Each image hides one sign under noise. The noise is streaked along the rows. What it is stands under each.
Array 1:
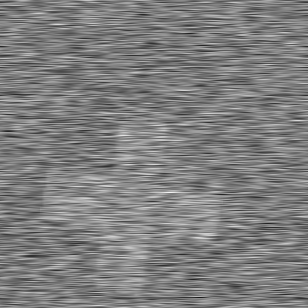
plus sign
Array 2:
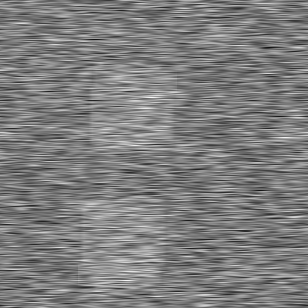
colon
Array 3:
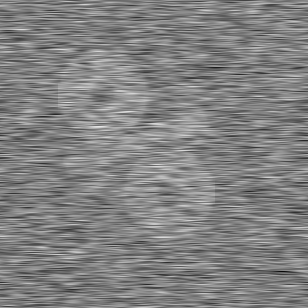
percent sign
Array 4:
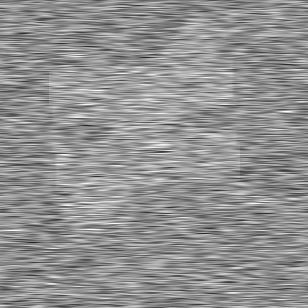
not-equal sign
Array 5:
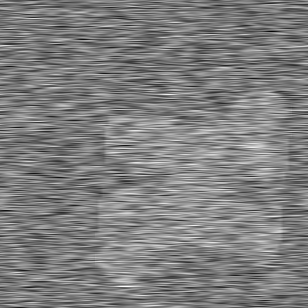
not-equal sign
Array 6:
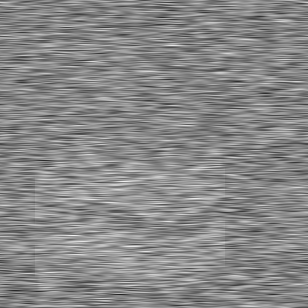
approximately sign
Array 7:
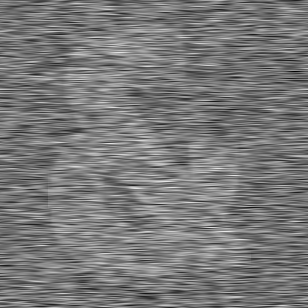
ampersand
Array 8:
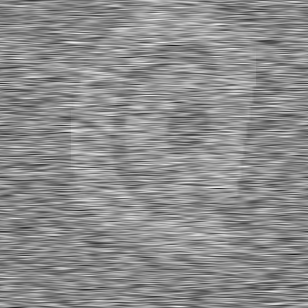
at sign
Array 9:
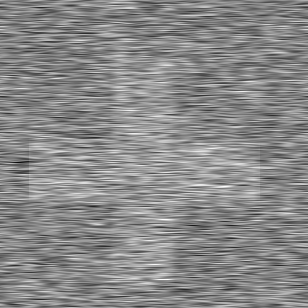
plus sign
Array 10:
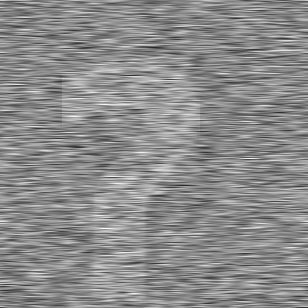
question mark
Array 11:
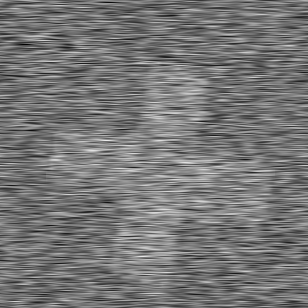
plus sign
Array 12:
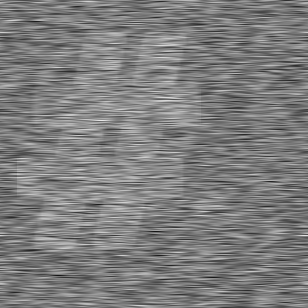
hash sign
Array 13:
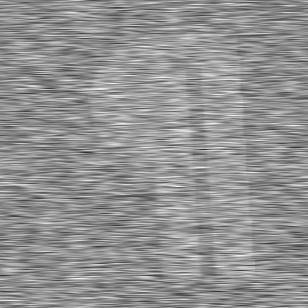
pilcrow
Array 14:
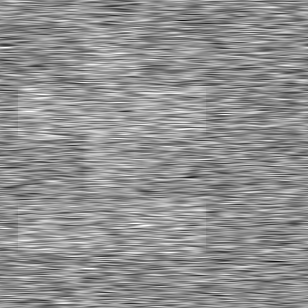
plus-minus sign
